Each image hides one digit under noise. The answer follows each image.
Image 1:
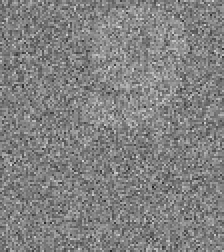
9
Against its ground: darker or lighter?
lighter
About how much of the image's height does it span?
half
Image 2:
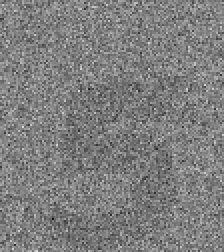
5
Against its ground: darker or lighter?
darker
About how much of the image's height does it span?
two thirds
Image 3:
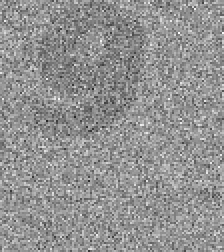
9
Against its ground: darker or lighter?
darker
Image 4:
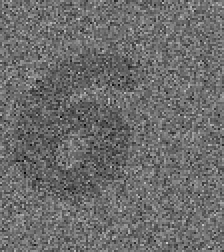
6
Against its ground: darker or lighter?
darker
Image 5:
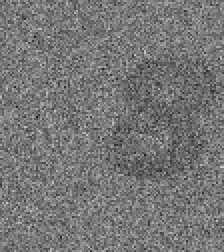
8
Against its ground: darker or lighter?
darker
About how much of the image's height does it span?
half
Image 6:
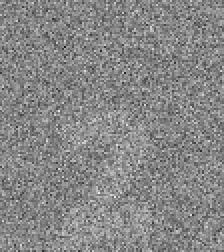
2
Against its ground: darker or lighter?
lighter
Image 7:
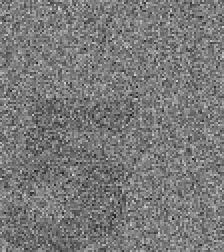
5
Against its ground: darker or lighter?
darker
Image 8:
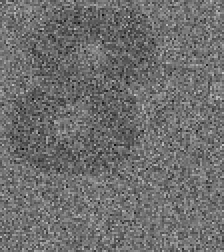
8
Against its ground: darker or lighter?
darker
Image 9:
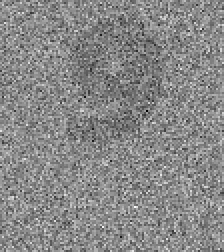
9
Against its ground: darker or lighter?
darker
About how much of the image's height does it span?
half
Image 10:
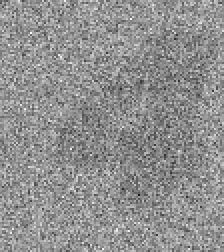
4
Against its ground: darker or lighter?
darker
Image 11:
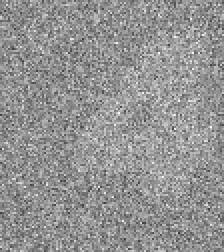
4
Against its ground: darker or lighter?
lighter
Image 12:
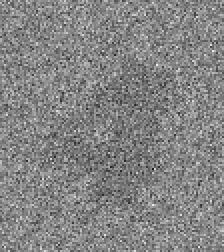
4
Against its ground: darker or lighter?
darker
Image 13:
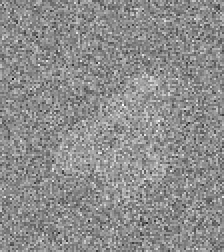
4
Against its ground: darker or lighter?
lighter
